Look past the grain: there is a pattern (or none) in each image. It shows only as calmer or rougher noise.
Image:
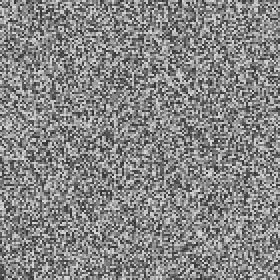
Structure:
only noise
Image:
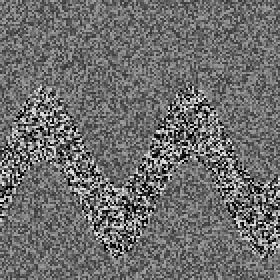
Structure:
a wavy band
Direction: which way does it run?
left to right
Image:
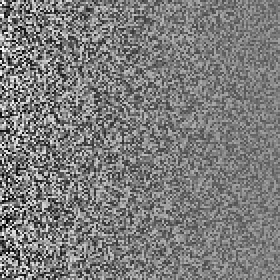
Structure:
a smooth slope
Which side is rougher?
left
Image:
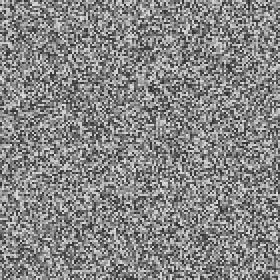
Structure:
only noise
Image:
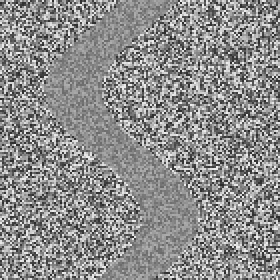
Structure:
a wavy band
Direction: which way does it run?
top to bottom
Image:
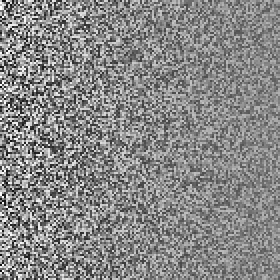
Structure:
a smooth slope
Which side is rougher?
left
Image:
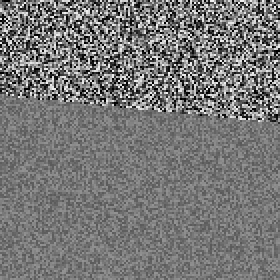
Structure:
a sharp edge
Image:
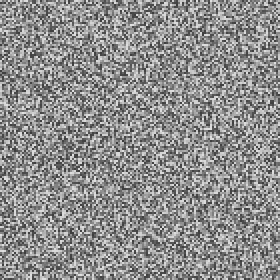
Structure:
only noise
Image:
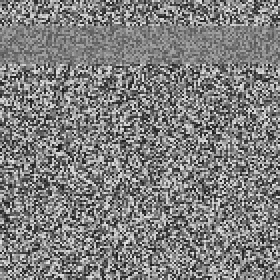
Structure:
one horizontal stripe
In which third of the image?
top
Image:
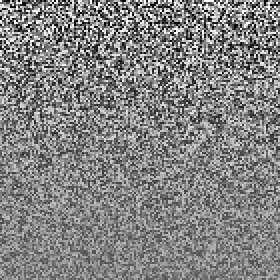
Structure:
a smooth slope
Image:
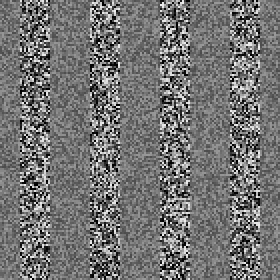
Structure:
vertical stripes
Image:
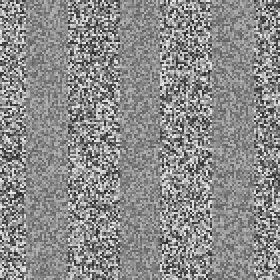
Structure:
vertical stripes
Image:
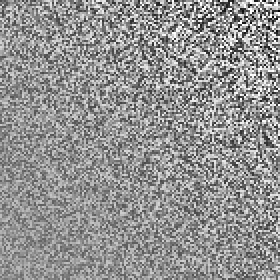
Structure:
a smooth slope
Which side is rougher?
top right
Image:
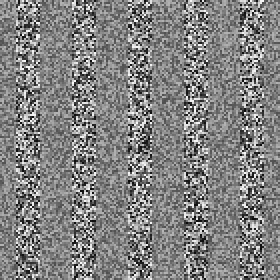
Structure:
vertical stripes
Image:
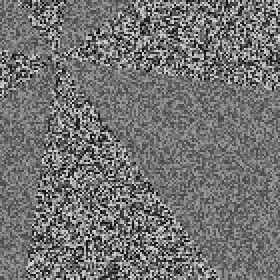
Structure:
spokes from one point
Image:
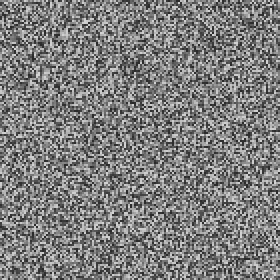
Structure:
only noise
